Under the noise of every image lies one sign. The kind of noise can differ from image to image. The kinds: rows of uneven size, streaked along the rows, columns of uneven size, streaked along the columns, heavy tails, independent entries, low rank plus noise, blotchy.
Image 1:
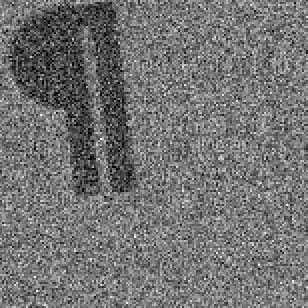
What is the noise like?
low rank plus noise
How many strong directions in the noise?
two
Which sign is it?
pilcrow
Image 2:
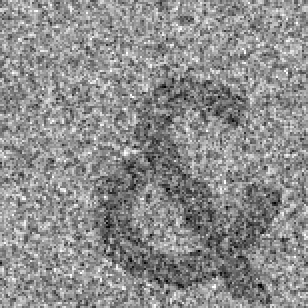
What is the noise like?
blotchy
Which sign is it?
ampersand
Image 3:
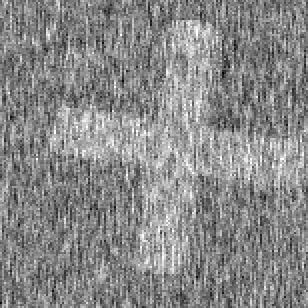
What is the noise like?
streaked along the columns
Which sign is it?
plus sign
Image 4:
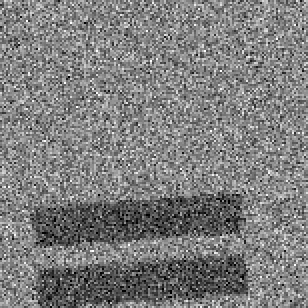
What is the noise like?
independent entries
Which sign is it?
equals sign
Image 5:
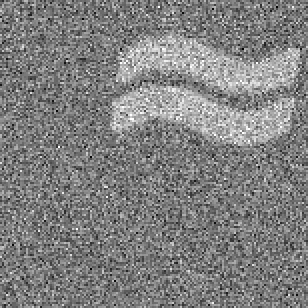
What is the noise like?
low rank plus noise
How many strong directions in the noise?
two
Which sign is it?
approximately sign
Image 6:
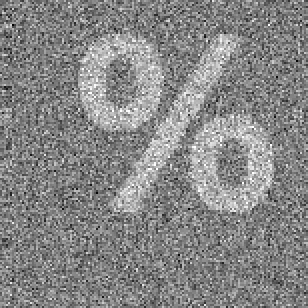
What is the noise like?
low rank plus noise
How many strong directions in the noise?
one
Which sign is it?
percent sign
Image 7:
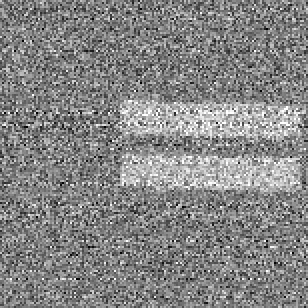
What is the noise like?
rows of uneven size
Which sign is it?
equals sign
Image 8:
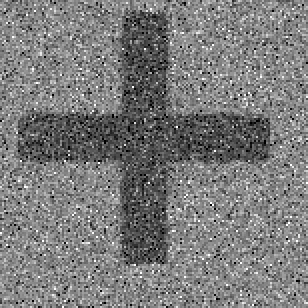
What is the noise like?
heavy tails
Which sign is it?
plus sign
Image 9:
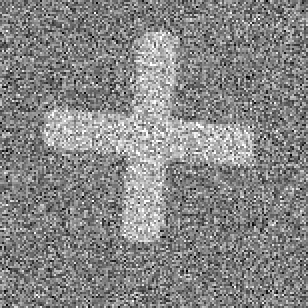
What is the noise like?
low rank plus noise
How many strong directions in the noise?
five to eight
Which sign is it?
plus sign
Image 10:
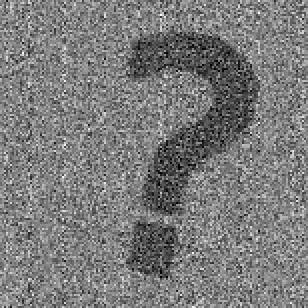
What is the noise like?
columns of uneven size
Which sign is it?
question mark
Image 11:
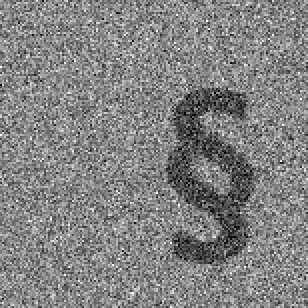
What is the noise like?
independent entries
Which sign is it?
section sign
